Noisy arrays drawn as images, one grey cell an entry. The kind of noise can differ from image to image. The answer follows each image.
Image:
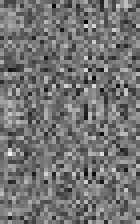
low rank plus noise
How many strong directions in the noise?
three or four
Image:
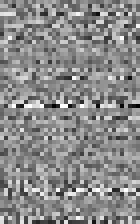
rows of uneven size
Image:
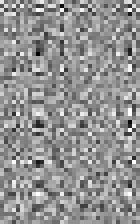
low rank plus noise
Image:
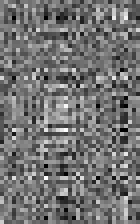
low rank plus noise
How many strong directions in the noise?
one
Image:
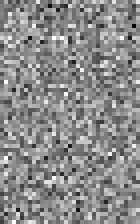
low rank plus noise
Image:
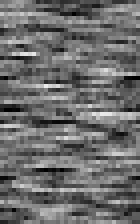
streaked along the rows
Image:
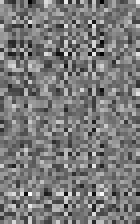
low rank plus noise
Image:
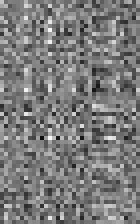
low rank plus noise
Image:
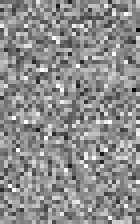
independent entries
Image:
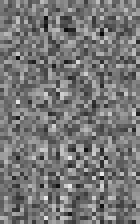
low rank plus noise
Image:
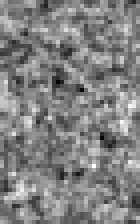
blotchy
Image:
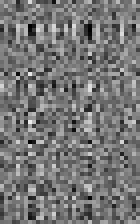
low rank plus noise
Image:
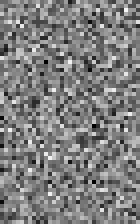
independent entries
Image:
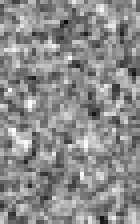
blotchy
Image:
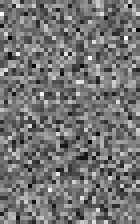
independent entries
